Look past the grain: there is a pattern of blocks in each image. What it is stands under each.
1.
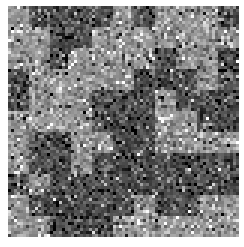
no symmetry
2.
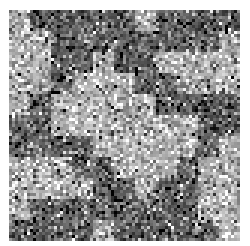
the same after a half turn
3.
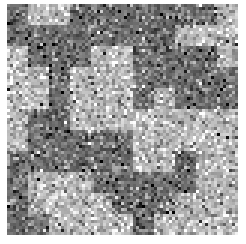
no symmetry
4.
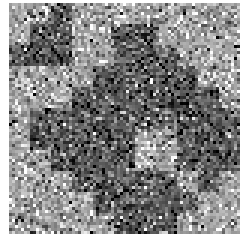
mirrored about the diagonal from the top left
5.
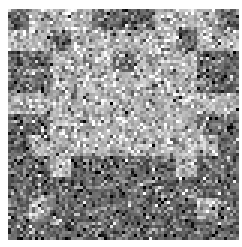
left and right mirror each other
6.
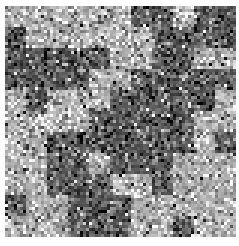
no symmetry
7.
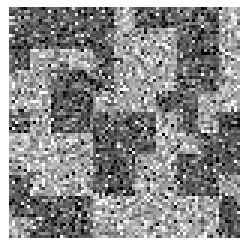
no symmetry
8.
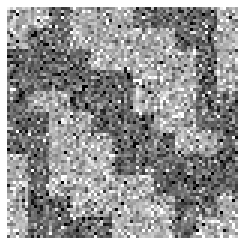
the same after a half turn
